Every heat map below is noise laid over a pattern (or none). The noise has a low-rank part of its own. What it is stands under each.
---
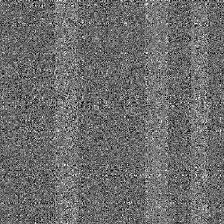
bands of columns
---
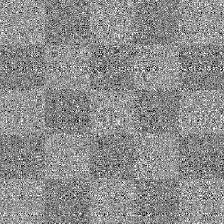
a checkerboard
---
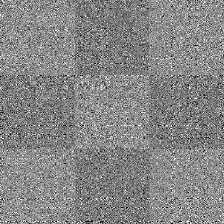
a checkerboard
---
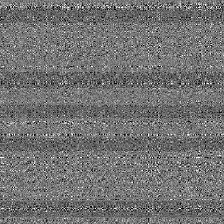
bands of rows
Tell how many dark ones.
5
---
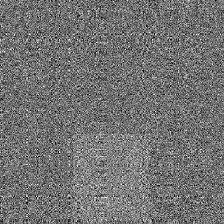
one block
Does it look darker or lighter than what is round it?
lighter
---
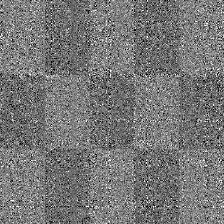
a checkerboard
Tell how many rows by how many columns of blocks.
3 by 5
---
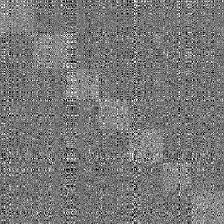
blocks along the diagonal
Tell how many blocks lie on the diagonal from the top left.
7
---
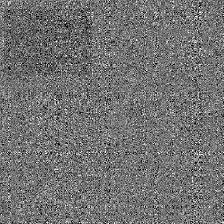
one block
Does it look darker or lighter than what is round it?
darker
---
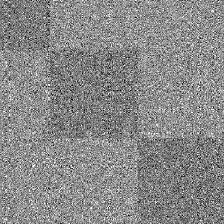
blocks along the diagonal
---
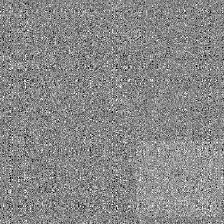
one block
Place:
bottom right
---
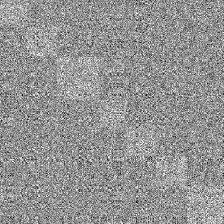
blocks along the diagonal
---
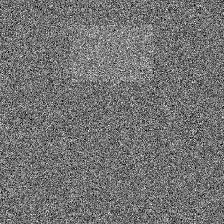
one block
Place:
top middle
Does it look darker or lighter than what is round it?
lighter
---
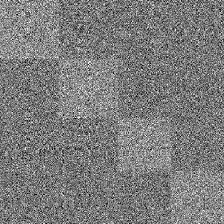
blocks along the diagonal
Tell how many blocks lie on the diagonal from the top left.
4
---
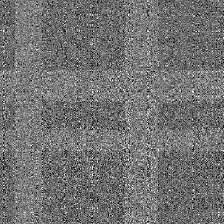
bands of rows crossing bands of columns
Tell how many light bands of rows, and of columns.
2 and 2
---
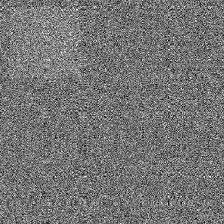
one block
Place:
top left
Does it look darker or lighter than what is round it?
lighter
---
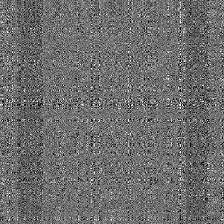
bands of columns
